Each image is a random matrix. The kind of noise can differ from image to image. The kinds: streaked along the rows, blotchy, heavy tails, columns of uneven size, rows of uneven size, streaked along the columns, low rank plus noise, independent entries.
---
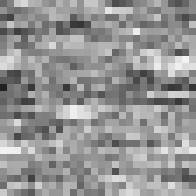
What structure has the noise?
streaked along the rows
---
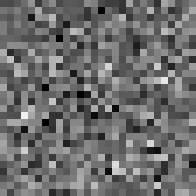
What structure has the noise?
independent entries
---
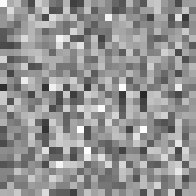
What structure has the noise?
low rank plus noise
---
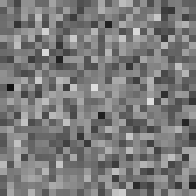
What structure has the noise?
independent entries
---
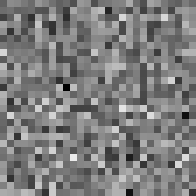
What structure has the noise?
low rank plus noise
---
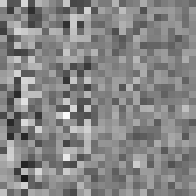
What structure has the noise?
columns of uneven size
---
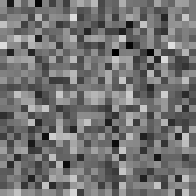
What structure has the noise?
low rank plus noise
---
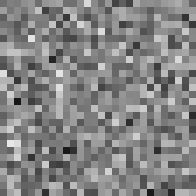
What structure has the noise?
independent entries
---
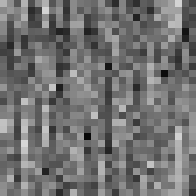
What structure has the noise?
streaked along the columns
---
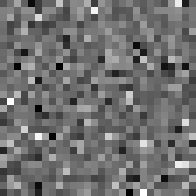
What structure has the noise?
heavy tails
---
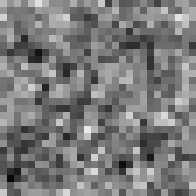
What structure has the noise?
blotchy
